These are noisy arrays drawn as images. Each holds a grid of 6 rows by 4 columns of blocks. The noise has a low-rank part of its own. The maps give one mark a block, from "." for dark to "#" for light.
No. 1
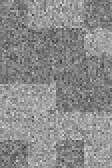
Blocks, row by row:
.##.
...#
....
##..
####
.#.#
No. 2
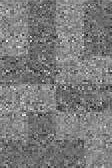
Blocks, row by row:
#.#.
#.#.
..##
##..
#.##
...#
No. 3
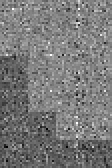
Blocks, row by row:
####
####
.###
.###
..##
....
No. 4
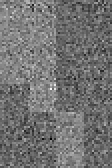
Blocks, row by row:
##..
##..
##..
.#..
..#.
..#.
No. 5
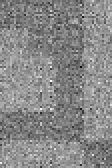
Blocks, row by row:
...#
#..#
##.#
##.#
...#
###.
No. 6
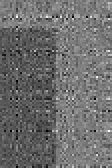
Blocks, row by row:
####
..##
..##
..##
..##
..##
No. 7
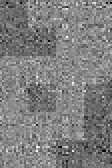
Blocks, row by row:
.###
..##
####
#.#.
###.
##..
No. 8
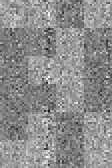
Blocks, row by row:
##.#
..#.
.##.
..#.
.#.#
##.#
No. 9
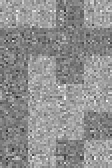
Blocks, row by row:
##.#
....
.#.#
.###
.##.
.#.#
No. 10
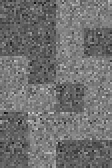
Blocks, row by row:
..##
..#.
#.##
##.#
.###
.#..
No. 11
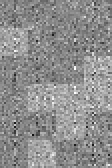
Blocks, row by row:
....
#...
...#
.###
..#.
.#..
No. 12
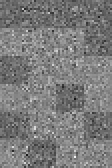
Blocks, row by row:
....
###.
.###
##.#
.##.
#.##
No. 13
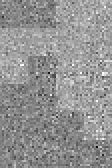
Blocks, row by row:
..##
####
#.##
..##
...#
....
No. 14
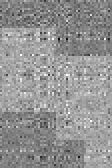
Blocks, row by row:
....
##..
####
####
..##
...#
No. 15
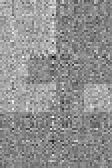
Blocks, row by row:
##..
##..
#...
##.#
....
....
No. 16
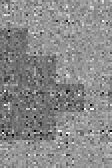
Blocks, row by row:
####
.###
..##
...#
..##
####
